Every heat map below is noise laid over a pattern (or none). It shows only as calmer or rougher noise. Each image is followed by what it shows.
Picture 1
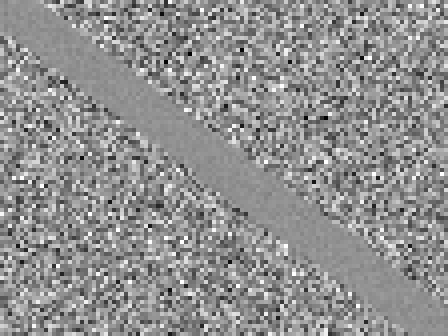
a diagonal band
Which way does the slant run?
top left to bottom right
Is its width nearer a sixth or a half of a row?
a sixth
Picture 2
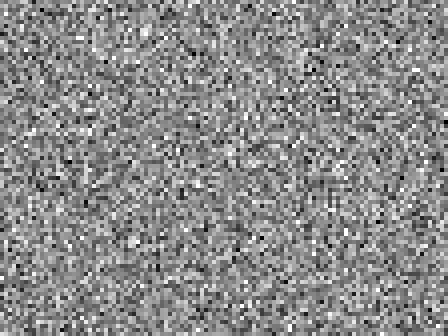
only noise
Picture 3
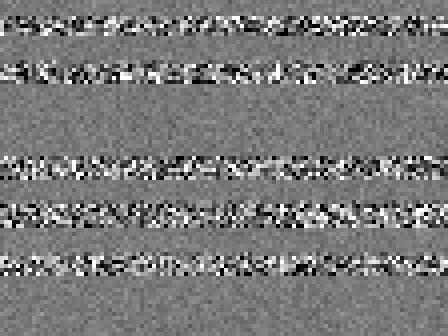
bands of rows
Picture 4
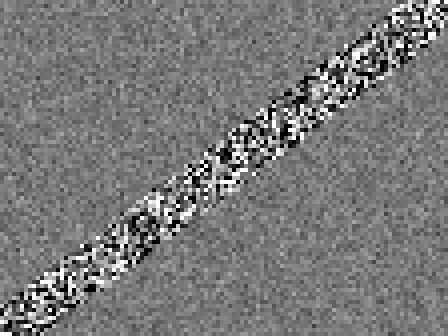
a diagonal band
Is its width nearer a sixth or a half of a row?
a sixth
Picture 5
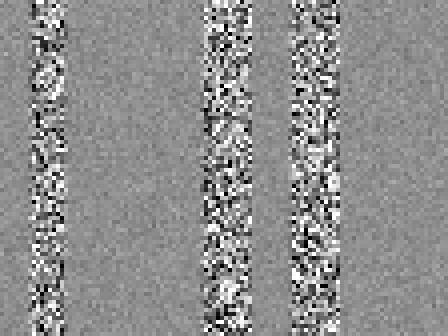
bands of columns
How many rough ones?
3
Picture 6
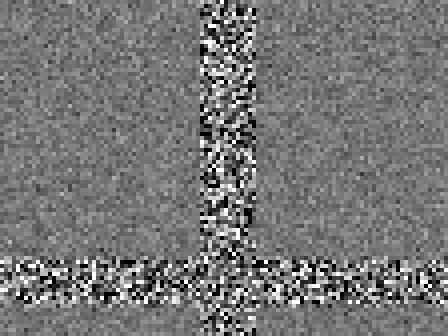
bands of rows crossing bands of columns
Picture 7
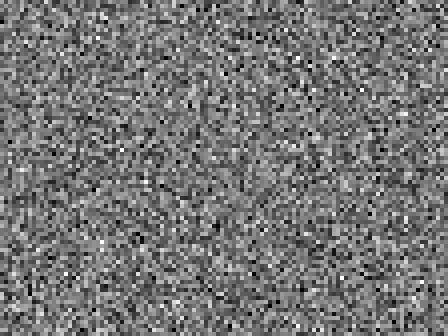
only noise
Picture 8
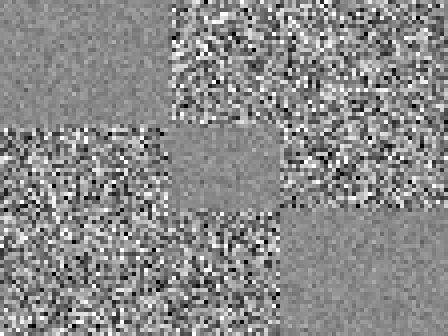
blocks along the diagonal
